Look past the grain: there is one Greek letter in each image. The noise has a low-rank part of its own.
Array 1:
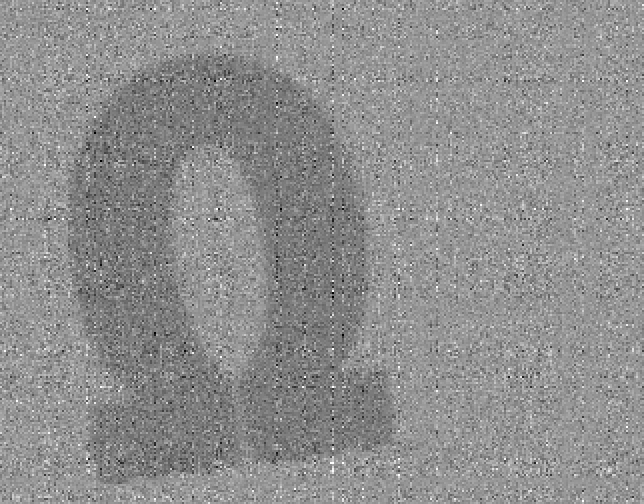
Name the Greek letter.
omega
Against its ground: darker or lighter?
darker
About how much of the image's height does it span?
nearly all
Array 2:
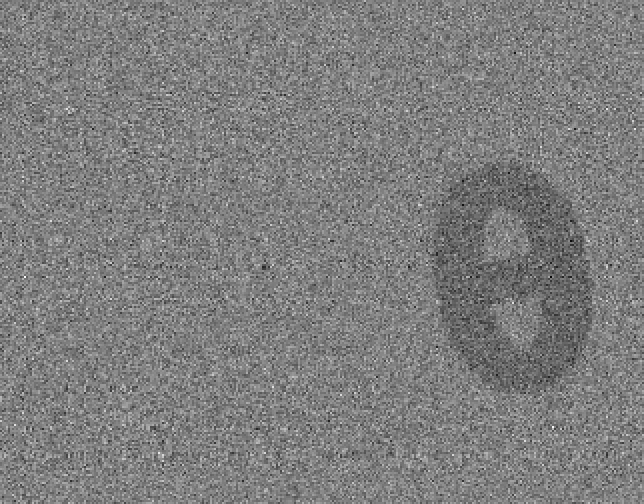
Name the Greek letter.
theta
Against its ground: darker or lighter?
darker
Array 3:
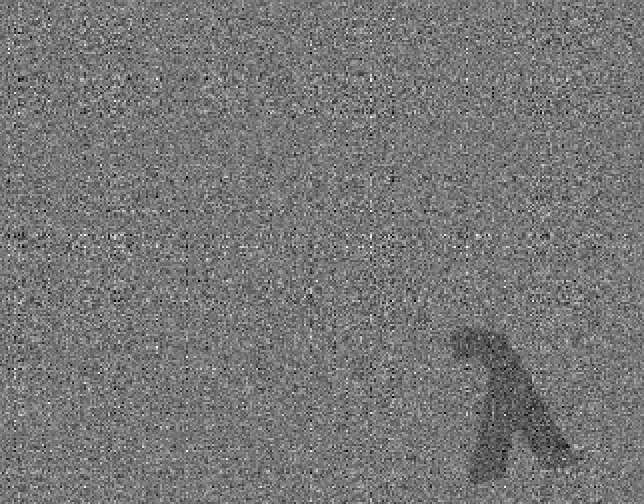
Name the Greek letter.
lambda
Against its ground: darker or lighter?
darker
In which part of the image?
bottom right
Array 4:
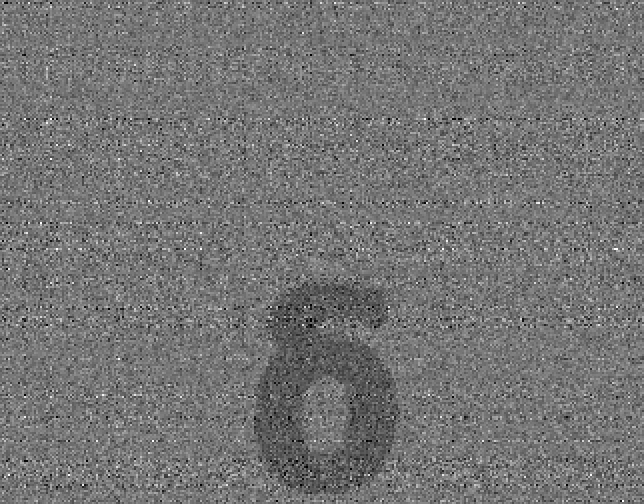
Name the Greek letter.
delta
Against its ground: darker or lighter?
darker
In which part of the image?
bottom middle
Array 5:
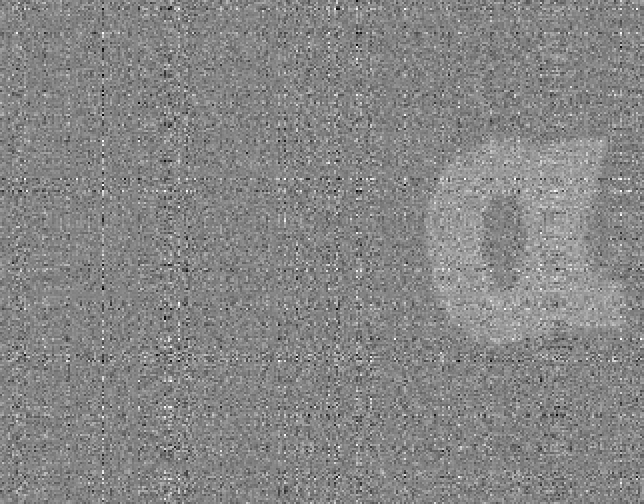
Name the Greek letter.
alpha
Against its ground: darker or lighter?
lighter
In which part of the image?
middle right
